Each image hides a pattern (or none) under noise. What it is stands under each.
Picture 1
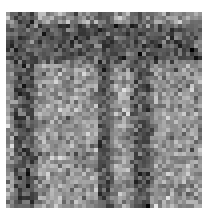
bands of rows crossing bands of columns
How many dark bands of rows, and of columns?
1 and 3
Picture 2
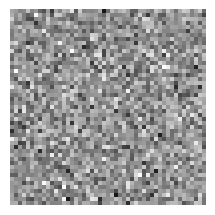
only noise
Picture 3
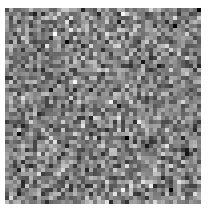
only noise
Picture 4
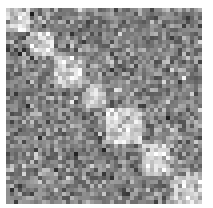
blocks along the diagonal
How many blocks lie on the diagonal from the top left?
7
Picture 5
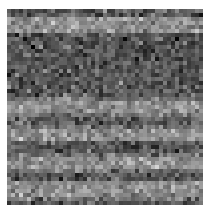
bands of rows
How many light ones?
5
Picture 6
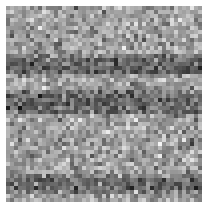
bands of rows
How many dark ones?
3
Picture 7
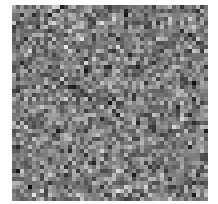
only noise
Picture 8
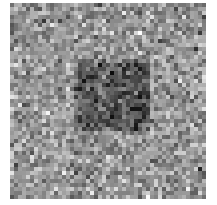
one block
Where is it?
centre
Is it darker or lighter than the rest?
darker
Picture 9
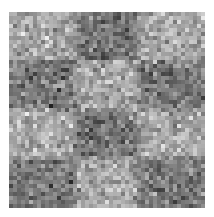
a checkerboard
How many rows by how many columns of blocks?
4 by 3
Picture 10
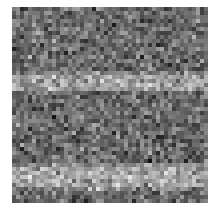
bands of rows
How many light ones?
2
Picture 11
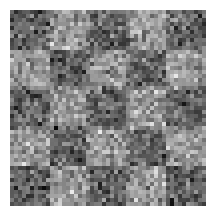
a checkerboard
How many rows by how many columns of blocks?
5 by 5
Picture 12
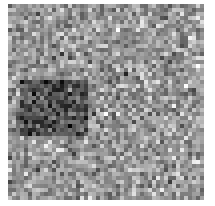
one block
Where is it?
middle left
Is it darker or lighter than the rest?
darker
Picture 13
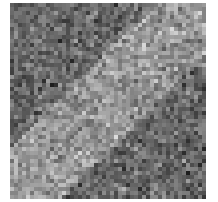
a diagonal band
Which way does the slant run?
bottom left to top right
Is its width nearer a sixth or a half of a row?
a half
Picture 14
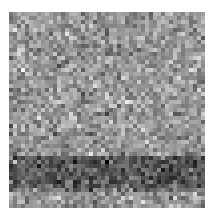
one band of rows
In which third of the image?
bottom
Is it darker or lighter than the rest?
darker
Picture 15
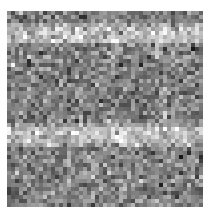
bands of rows
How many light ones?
2
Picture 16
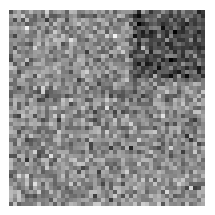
one block
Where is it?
top right
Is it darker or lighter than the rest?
darker
